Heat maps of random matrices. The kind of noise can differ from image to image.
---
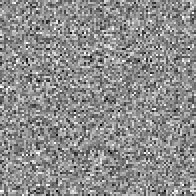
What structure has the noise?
low rank plus noise
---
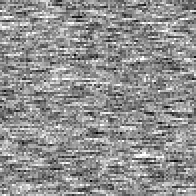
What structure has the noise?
streaked along the rows
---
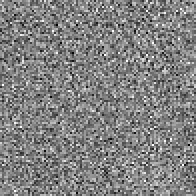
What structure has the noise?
low rank plus noise
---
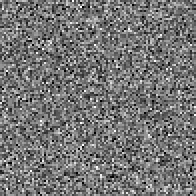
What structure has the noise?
independent entries
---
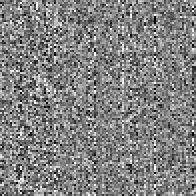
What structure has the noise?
columns of uneven size
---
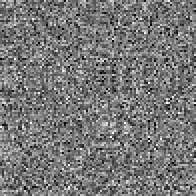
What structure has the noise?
low rank plus noise
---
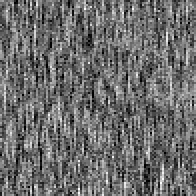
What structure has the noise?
streaked along the columns
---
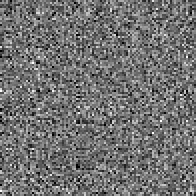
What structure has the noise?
low rank plus noise
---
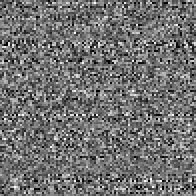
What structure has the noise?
rows of uneven size
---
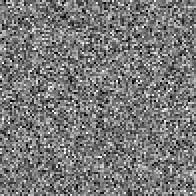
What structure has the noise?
independent entries
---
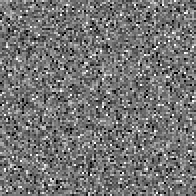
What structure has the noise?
heavy tails
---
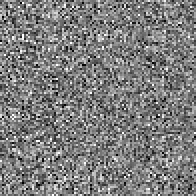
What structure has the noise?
low rank plus noise
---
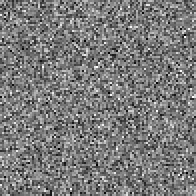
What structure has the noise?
independent entries
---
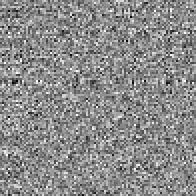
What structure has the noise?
low rank plus noise
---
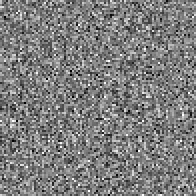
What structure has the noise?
low rank plus noise
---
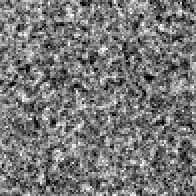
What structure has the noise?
blotchy
